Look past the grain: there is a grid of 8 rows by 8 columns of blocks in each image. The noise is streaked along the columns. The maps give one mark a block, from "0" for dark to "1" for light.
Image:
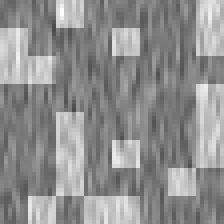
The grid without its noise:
00100001
10001001
11000000
00000001
00100001
00101001
00100010
01011000
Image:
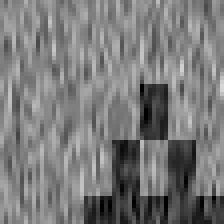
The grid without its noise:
11111111
11111111
11111111
11111011
11111011
11110101
11110101
11100000
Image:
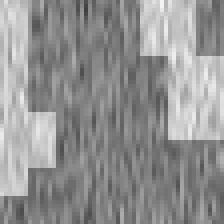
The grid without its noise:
10000110
10000110
10000011
10000011
11000011
11000000
10000000
00000000
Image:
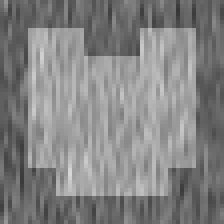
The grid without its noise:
00000000
01100110
01111110
01111110
01111110
01111110
00111100
00000000
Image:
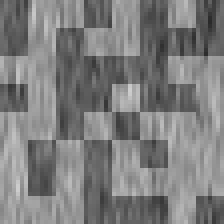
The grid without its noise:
01101010
01011000
11000011
01001001
11010111
10101011
10101111
11100010
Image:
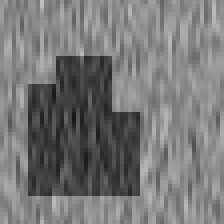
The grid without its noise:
11111111
11111111
11001111
10001111
10000111
10000111
10000111
11111111
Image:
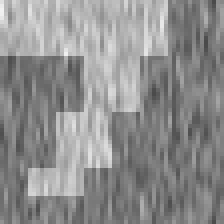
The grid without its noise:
11111100
11111100
00011000
00011000
00110000
00110000
01100000
00000000
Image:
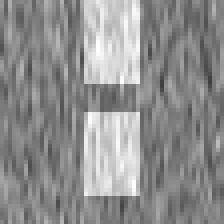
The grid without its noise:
00011000
00011000
00011000
00000000
00011000
00011000
00011000
00000000
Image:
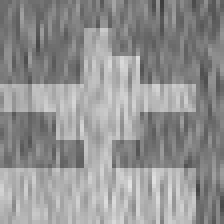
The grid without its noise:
00000000
00010000
00011000
11111110
00111000
00010000
11111110
11111110
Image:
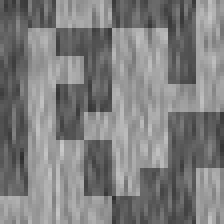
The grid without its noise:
00110001
01001101
01101101
01001111
01011100
01101100
01101001
11110001
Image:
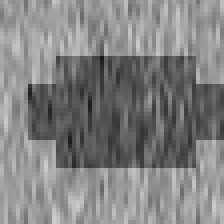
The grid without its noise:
11111111
11111111
11000001
10000000
10000000
11000001
11111111
11111111
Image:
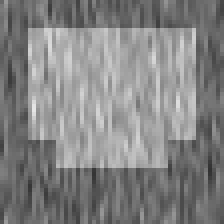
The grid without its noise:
00000000
01111110
01111110
01111110
01111110
00111100
00000000
00000000
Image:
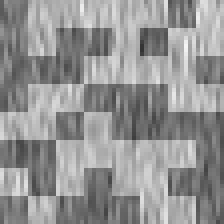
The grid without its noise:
01111101
01001011
00011110
01100011
11010000
00111110
10101100
01000110
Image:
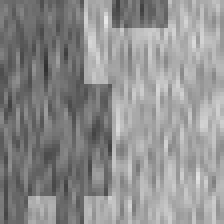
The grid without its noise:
00010011
00011111
00011111
00001111
00001111
00001111
00001111
01011111
